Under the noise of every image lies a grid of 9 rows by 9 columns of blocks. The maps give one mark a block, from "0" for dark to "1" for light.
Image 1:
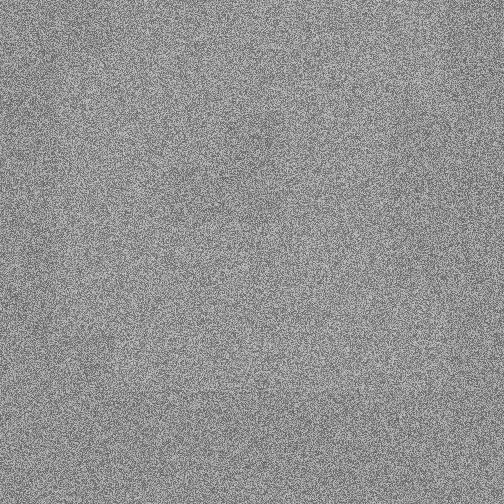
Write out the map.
001111110
011111110
011101100
011001100
011111100
011111110
001111110
000000000
000000000
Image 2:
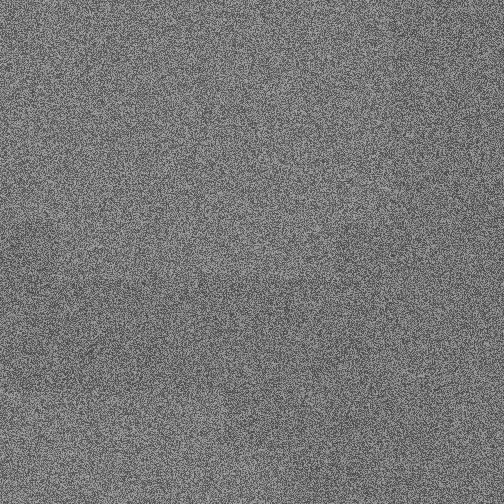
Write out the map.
111111100
111111100
111111100
111111100
011111000
000000000
000000000
111100000
111110000
